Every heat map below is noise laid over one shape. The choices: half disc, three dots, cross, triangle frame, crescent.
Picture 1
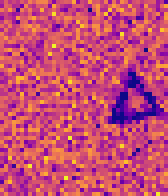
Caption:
dark triangle frame, middle right
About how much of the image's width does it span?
a third
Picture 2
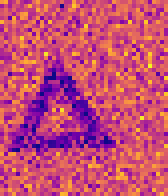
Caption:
dark triangle frame
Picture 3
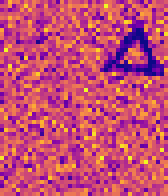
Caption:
dark triangle frame, top right
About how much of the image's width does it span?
a third
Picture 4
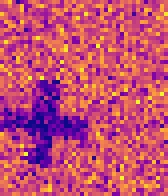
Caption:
dark cross
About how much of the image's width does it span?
half
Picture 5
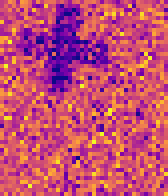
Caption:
dark cross
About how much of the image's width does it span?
half
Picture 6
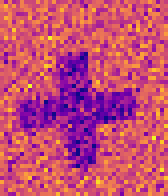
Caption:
dark cross
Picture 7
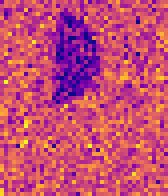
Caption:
dark half disc
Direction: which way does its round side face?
right
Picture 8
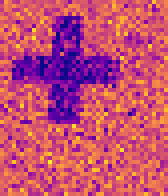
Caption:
dark cross
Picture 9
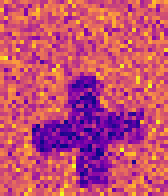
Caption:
dark cross
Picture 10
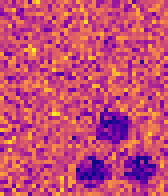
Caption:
dark three dots
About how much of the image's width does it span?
half
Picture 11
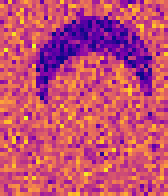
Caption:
dark crescent
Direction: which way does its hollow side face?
down
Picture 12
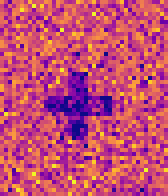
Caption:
dark cross, centre
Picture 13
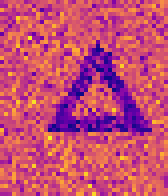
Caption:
dark triangle frame
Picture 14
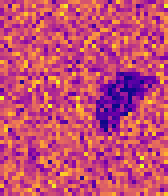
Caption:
dark half disc, middle right
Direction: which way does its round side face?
up and left
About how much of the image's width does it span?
a third
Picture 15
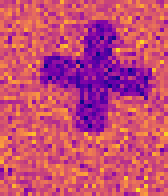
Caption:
dark cross
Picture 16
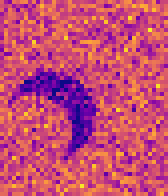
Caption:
dark crescent
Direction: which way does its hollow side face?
down and left
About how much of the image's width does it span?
half
